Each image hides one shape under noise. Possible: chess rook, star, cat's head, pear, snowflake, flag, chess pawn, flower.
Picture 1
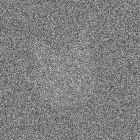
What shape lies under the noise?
cat's head
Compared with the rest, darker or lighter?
lighter
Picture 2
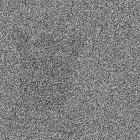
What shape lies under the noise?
chess rook
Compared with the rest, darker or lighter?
darker
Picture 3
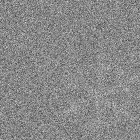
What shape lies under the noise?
snowflake
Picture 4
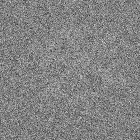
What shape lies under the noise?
snowflake
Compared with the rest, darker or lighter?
lighter
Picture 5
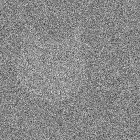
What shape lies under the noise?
cat's head
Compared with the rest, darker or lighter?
lighter
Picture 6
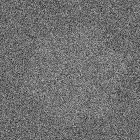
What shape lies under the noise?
flower
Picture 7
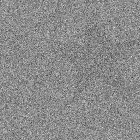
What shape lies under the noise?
star
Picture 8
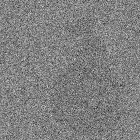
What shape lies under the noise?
pear
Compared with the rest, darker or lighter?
darker
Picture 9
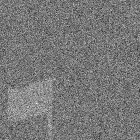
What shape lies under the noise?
flag
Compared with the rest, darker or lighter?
lighter
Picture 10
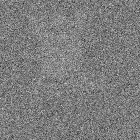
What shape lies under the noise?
chess rook
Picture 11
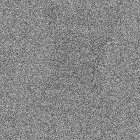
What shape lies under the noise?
chess rook
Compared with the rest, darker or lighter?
darker
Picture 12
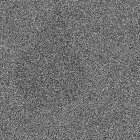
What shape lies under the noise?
pear
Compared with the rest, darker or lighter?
darker
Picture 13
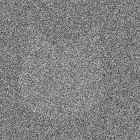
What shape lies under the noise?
cat's head
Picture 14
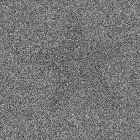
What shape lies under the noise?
star
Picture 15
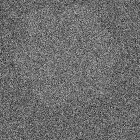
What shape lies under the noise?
flower
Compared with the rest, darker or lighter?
lighter
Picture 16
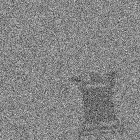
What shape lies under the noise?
chess rook
